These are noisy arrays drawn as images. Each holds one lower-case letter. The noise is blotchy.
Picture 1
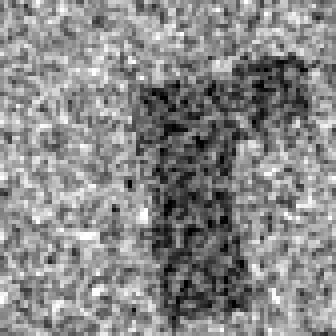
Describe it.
dark r
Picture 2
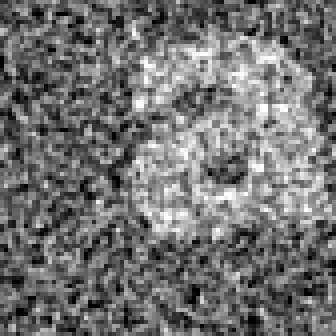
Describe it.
light a
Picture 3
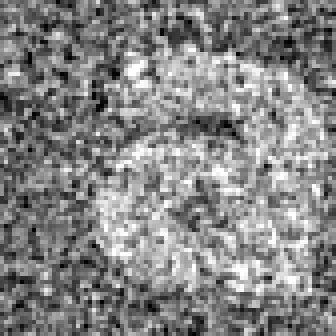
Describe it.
light a
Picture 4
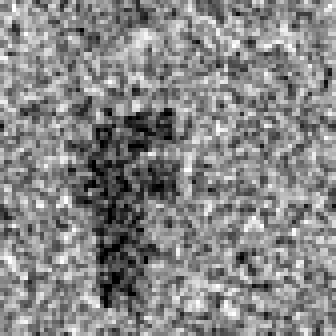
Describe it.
dark f
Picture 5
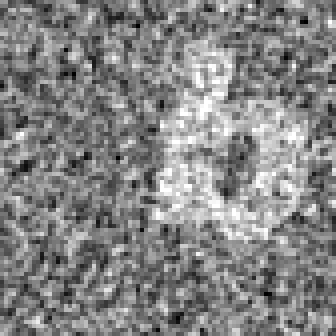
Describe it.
light b
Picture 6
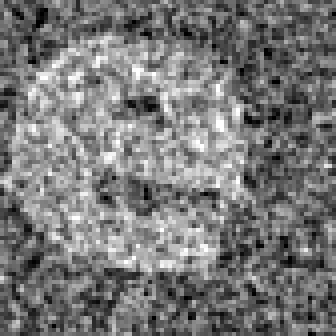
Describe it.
light e
